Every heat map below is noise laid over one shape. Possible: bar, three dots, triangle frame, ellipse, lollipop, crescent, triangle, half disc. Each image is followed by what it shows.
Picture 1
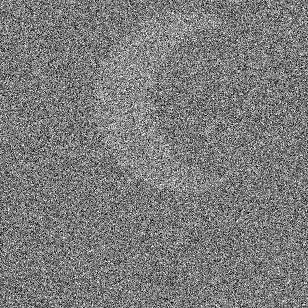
light crescent
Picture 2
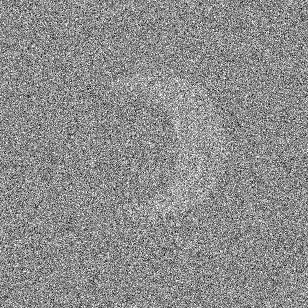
light crescent
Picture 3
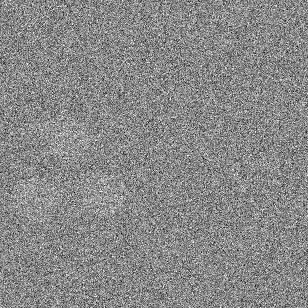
light three dots, middle left
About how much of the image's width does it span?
a third
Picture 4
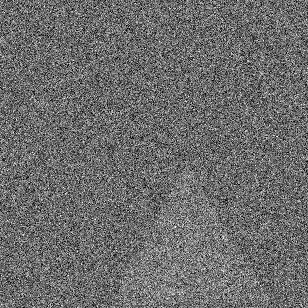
light triangle
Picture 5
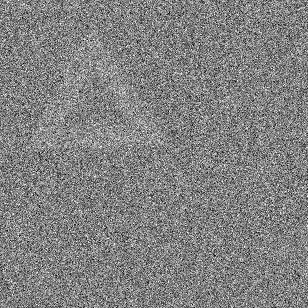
light triangle frame
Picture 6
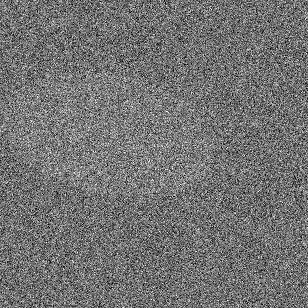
light ellipse
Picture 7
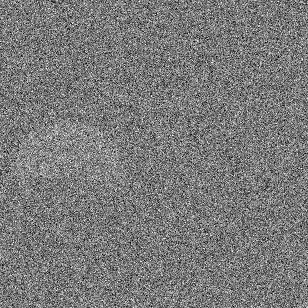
light half disc, middle left
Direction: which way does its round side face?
up
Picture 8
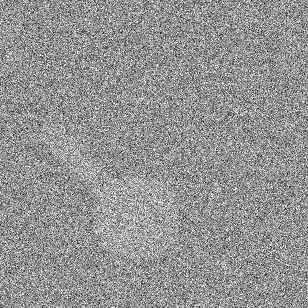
light lollipop
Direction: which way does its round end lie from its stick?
down and right
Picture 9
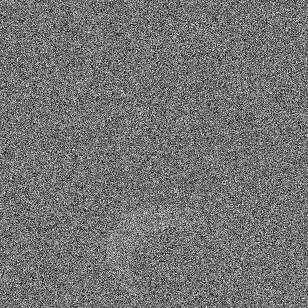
light crescent, bottom middle
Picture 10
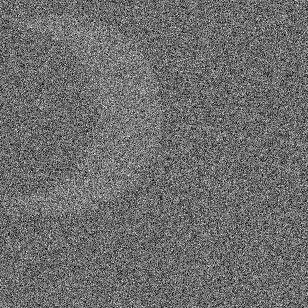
light crescent
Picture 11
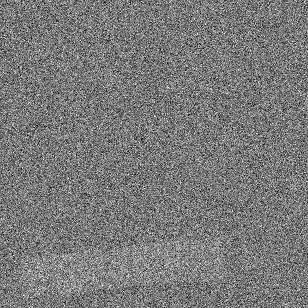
light bar
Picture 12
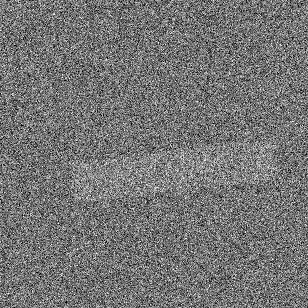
light bar
